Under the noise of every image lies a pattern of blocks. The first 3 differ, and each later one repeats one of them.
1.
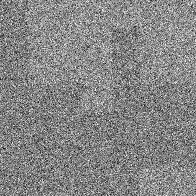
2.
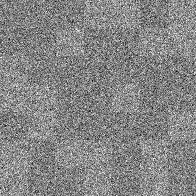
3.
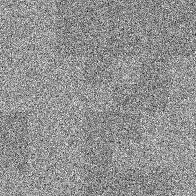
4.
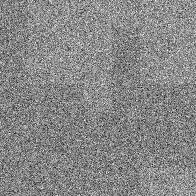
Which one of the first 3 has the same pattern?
1
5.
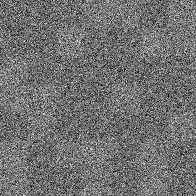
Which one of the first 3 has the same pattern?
2
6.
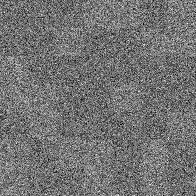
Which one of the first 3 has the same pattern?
2
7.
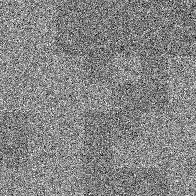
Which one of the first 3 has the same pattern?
3
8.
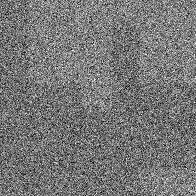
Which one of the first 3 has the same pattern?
1
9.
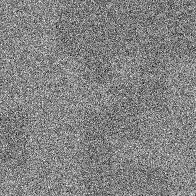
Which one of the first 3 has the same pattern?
3
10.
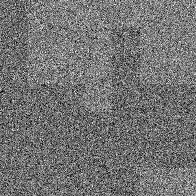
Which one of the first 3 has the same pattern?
1
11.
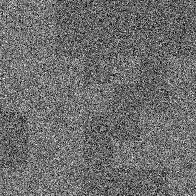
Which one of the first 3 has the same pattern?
3
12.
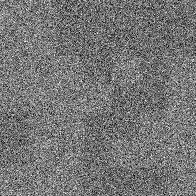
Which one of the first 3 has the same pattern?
3
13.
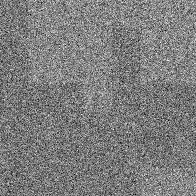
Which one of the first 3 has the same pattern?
1
